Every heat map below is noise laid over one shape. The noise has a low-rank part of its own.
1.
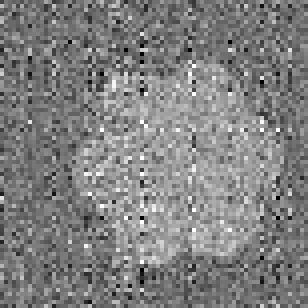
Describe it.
light flower
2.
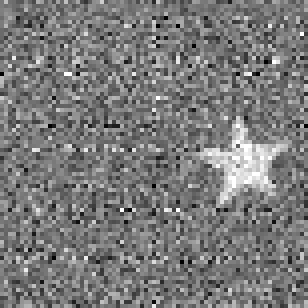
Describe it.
light star, middle right
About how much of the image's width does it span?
a third
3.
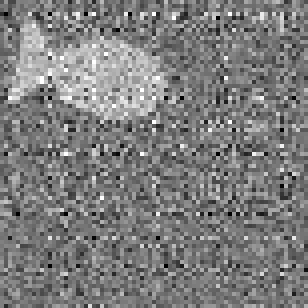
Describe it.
light fish
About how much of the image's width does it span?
half
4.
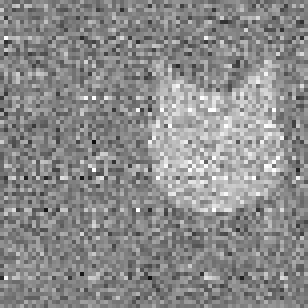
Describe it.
light cat's head
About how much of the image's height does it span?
half
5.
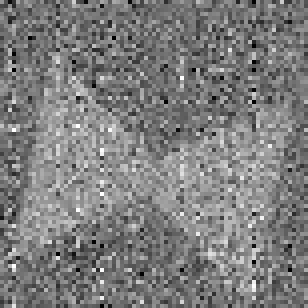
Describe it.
light bow tie
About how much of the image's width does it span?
nearly all
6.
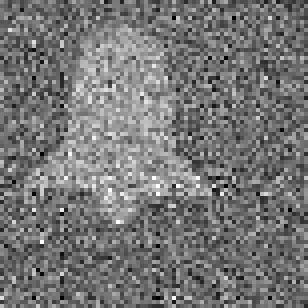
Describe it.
light bell
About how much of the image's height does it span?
two thirds
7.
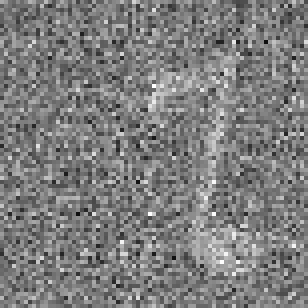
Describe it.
light musical note
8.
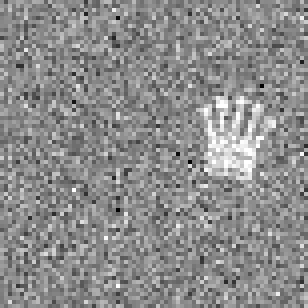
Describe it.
light chess queen, middle right
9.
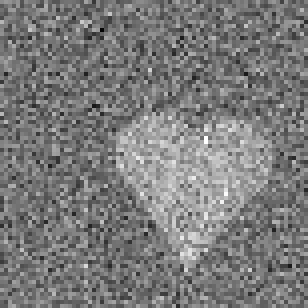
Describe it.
light heart
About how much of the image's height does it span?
half
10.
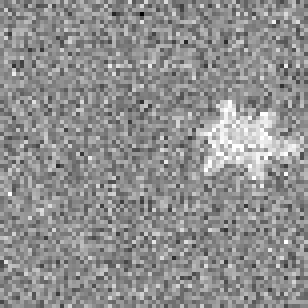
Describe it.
light turtle, middle right
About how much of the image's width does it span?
a third
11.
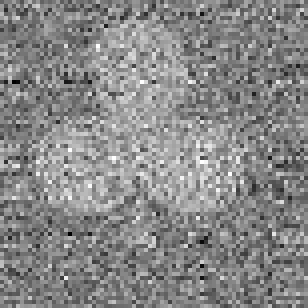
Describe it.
light club
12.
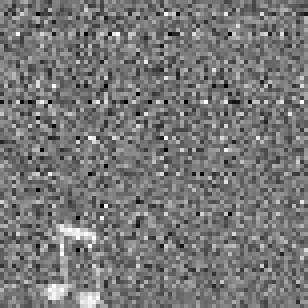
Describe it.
light pair of musical notes, bottom left
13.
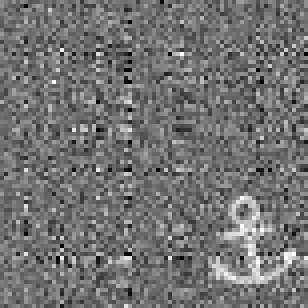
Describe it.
light anchor, bottom right
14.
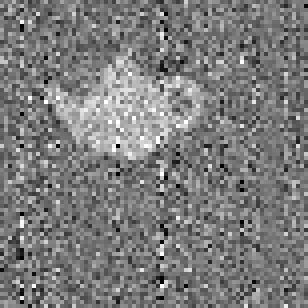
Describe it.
light teapot
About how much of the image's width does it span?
half
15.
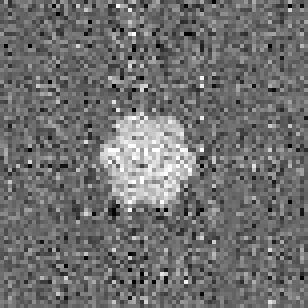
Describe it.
light flower, centre
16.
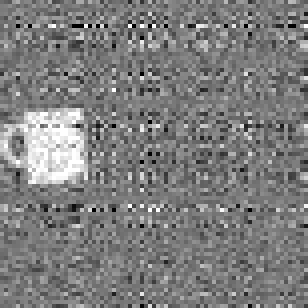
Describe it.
light cup, middle left
